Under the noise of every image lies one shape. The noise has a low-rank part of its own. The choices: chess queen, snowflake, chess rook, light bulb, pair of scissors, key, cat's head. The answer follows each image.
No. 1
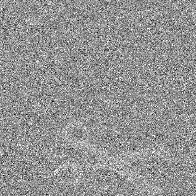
light pair of scissors
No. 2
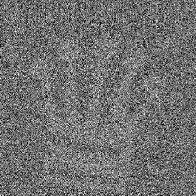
light chess queen
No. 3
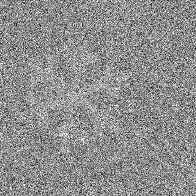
light snowflake
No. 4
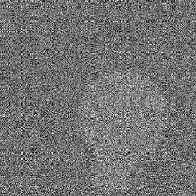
light light bulb
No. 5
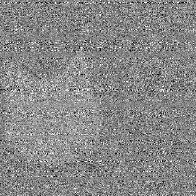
light cat's head
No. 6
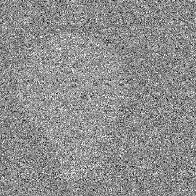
light light bulb
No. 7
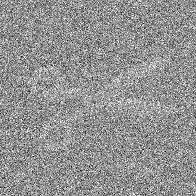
light pair of scissors
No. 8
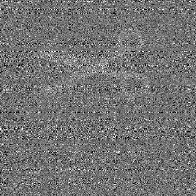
light pair of scissors
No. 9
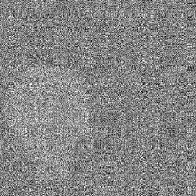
light light bulb
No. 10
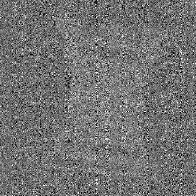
light chess rook
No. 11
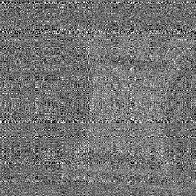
light chess rook
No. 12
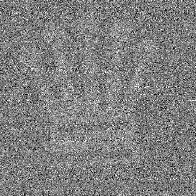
light chess queen
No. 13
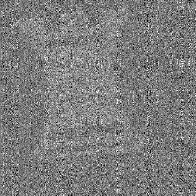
light chess rook
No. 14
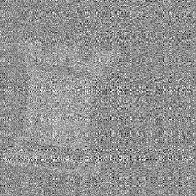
light chess rook
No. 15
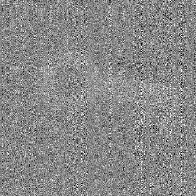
light key
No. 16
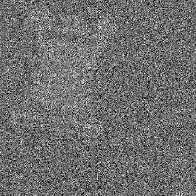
light chess rook
